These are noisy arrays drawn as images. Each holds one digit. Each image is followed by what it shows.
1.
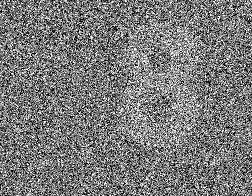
8
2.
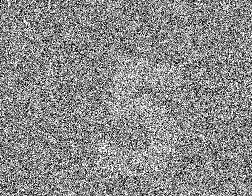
5
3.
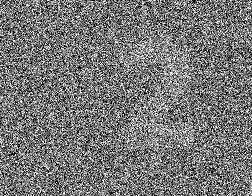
2
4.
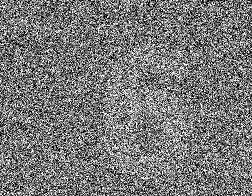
6
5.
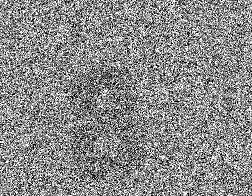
8
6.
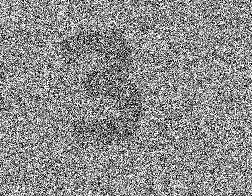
3
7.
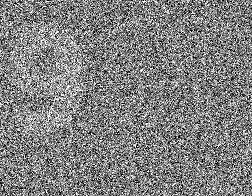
9
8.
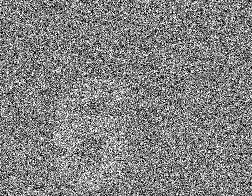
6
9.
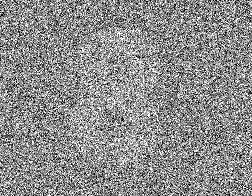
8
